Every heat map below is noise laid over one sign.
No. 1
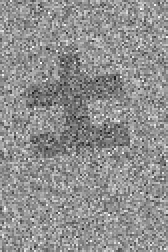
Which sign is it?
plus-minus sign
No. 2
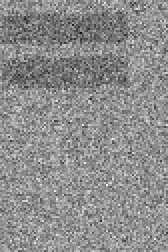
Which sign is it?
equals sign
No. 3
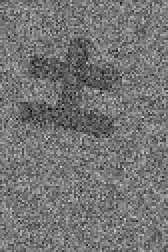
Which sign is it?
plus-minus sign
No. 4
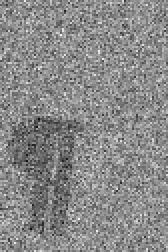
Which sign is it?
pilcrow
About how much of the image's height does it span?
half
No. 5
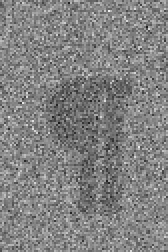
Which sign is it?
pilcrow
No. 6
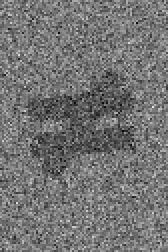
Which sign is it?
not-equal sign
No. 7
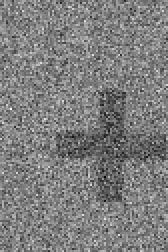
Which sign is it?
plus sign
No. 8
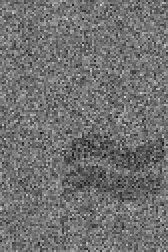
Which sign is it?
approximately sign
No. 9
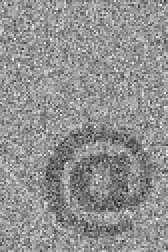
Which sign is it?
at sign
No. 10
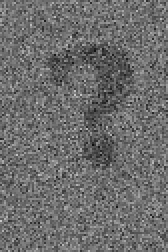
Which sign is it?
question mark
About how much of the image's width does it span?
half
